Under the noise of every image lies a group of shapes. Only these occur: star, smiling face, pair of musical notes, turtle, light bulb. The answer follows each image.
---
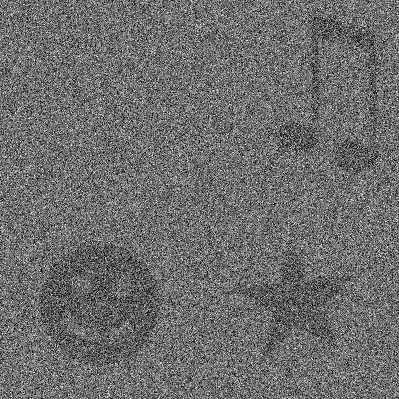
top right: dark pair of musical notes; bottom left: dark smiling face; bottom right: dark star
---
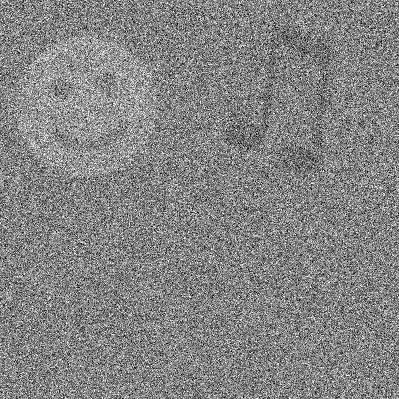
top left: light smiling face; top right: dark pair of musical notes
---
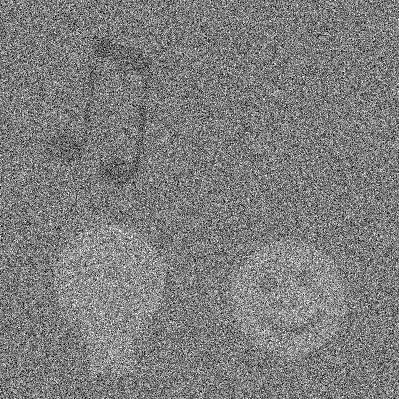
top left: dark pair of musical notes; bottom left: light light bulb; bottom right: light smiling face
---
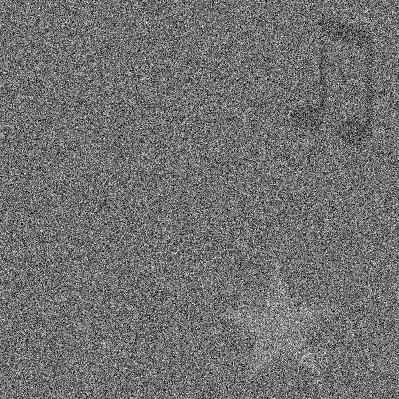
top right: dark pair of musical notes; bottom right: light star
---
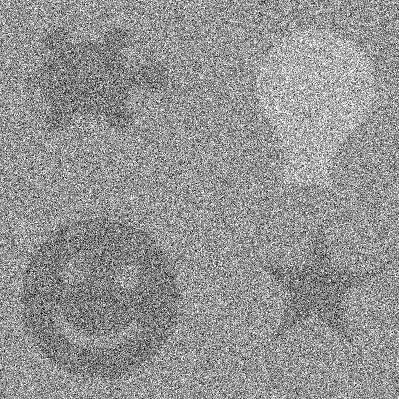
top left: dark turtle; top right: light light bulb; bottom left: dark smiling face; bottom right: dark star
